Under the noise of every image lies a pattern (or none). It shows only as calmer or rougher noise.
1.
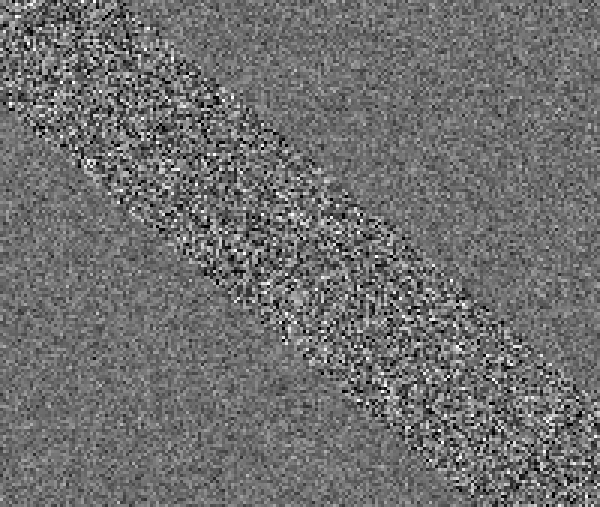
a diagonal band
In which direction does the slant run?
top left to bottom right
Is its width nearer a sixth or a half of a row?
a half
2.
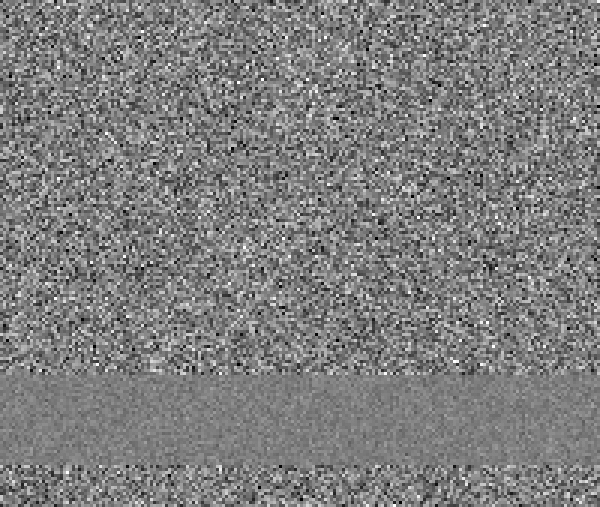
one band of rows
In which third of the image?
bottom
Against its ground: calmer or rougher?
calmer
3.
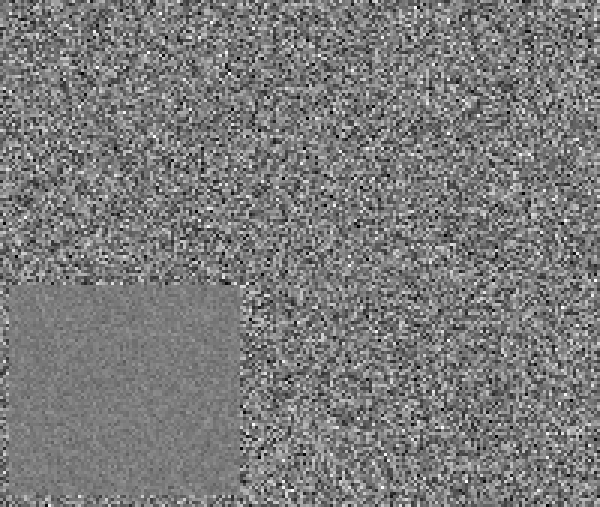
one block
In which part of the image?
bottom left
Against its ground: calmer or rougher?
calmer
